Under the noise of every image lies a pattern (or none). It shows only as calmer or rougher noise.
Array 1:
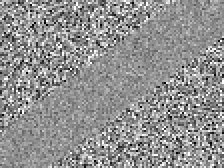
a diagonal band
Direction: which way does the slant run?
bottom left to top right
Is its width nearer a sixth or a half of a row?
a half
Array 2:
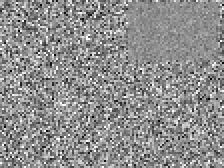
one block
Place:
top right
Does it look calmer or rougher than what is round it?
calmer
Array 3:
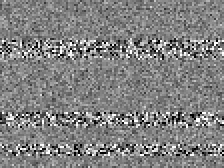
bands of rows
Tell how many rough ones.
3
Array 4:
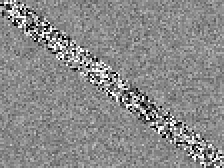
a diagonal band
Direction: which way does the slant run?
top left to bottom right
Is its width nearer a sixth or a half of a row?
a sixth
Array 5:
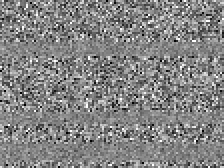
bands of rows
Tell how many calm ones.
3
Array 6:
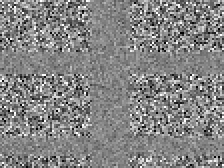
bands of rows crossing bands of columns
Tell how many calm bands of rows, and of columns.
2 and 1
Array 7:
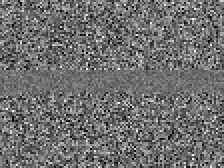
one band of rows
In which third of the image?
middle
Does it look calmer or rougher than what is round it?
calmer
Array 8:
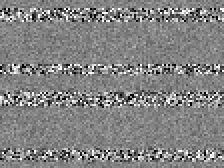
bands of rows
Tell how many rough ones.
4
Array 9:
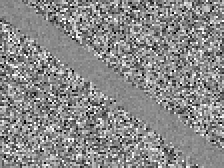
a diagonal band
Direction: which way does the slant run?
top left to bottom right
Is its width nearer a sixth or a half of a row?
a sixth
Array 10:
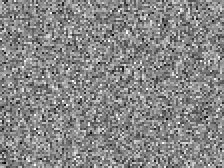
only noise
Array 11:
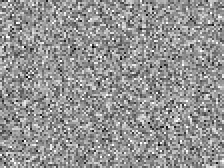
only noise
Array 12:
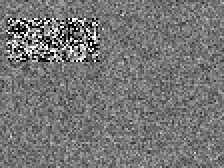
one block
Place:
top left
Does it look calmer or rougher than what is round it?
rougher
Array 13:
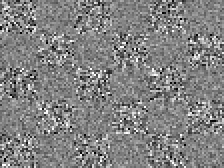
a checkerboard
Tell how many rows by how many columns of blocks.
5 by 6
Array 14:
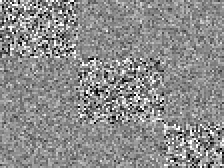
blocks along the diagonal
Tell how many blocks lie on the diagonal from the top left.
3
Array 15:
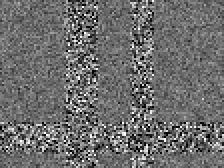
bands of rows crossing bands of columns
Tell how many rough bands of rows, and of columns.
1 and 2
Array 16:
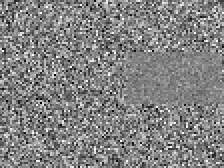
one block
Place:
middle right
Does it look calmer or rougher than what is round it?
calmer
